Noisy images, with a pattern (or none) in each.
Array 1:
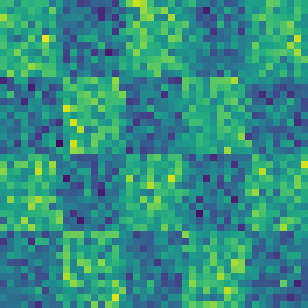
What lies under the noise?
a checkerboard
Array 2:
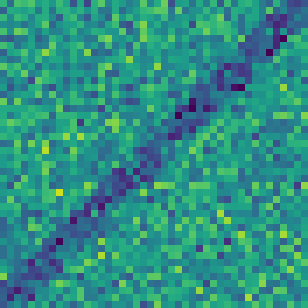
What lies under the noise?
a diagonal band
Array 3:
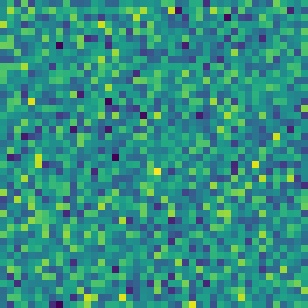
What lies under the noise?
only noise
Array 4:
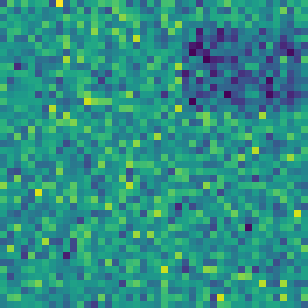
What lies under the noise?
one block
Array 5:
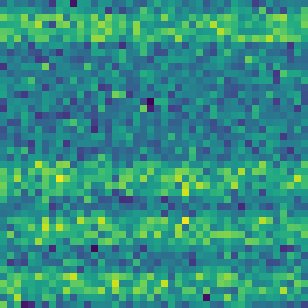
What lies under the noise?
bands of rows
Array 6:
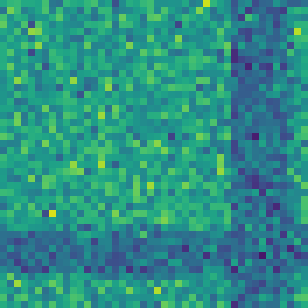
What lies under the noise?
bands of rows crossing bands of columns
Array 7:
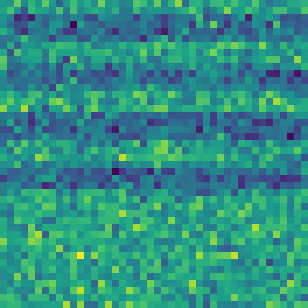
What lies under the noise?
bands of rows
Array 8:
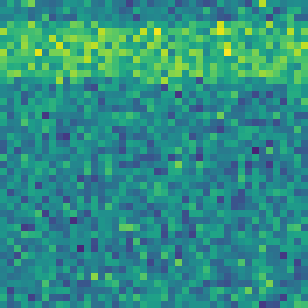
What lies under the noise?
one band of rows
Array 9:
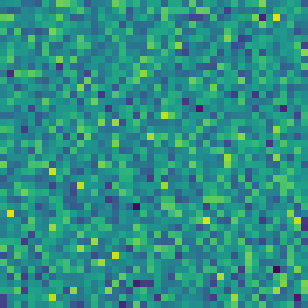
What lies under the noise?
only noise
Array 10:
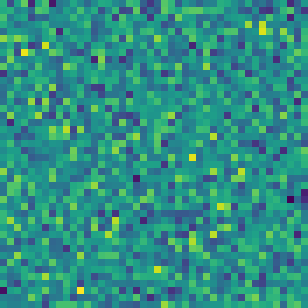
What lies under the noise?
only noise
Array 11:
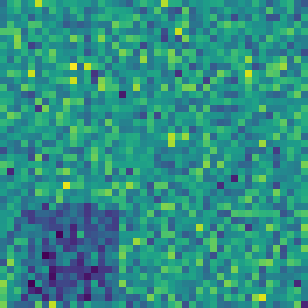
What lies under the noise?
one block
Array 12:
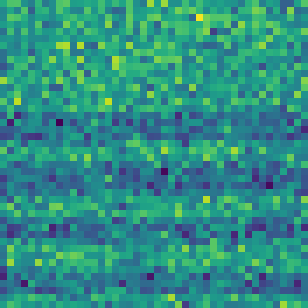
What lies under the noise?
bands of rows
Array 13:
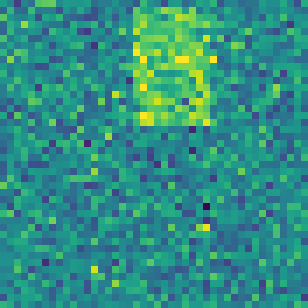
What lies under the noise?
one block
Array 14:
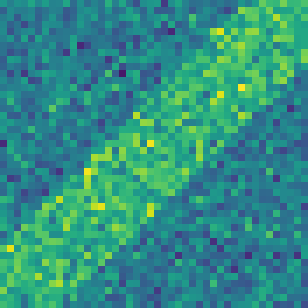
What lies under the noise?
a diagonal band
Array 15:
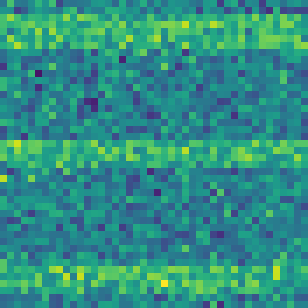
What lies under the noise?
bands of rows
